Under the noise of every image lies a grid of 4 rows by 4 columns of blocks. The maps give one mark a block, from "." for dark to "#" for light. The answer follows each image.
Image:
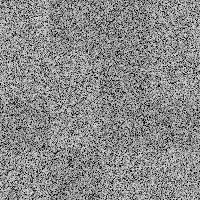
# . . #
# # . #
. # . .
# . # #
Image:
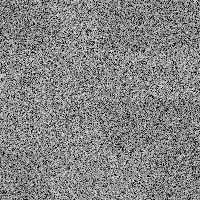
. # . .
# # # #
# # . .
. # # .
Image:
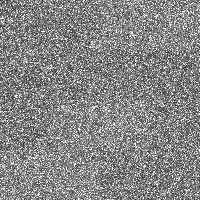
. . # #
. . . .
. # # .
# # . .
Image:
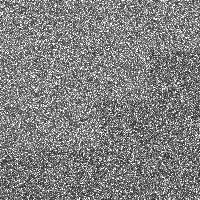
# # # #
# # # .
# # . .
. . . .
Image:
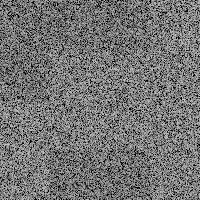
. . . #
. # # #
# # # #
# . . #
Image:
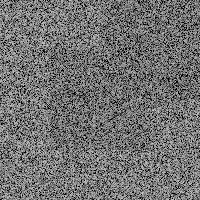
# # . .
# . . .
# . . #
# # # #
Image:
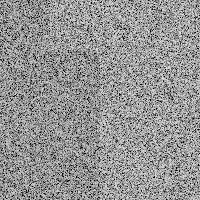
. # # #
. . # #
. . # #
. . # #
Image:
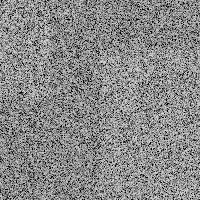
# . . .
# . # #
. . # #
. . # #
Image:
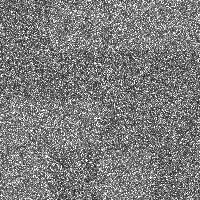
. # # #
. . . .
# # . .
# . # .
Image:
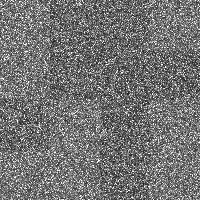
# . . #
# . . .
. # . #
# # . #
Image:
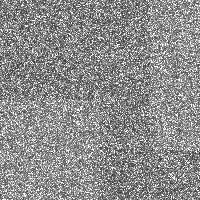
. . . #
. . . #
# # . #
# # . .
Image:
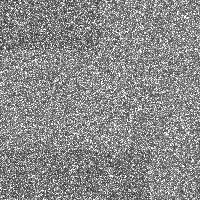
. . # #
# # # #
# # # #
. . . #
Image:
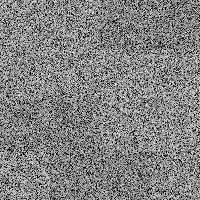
# # . .
# # # #
. . # #
# . . #
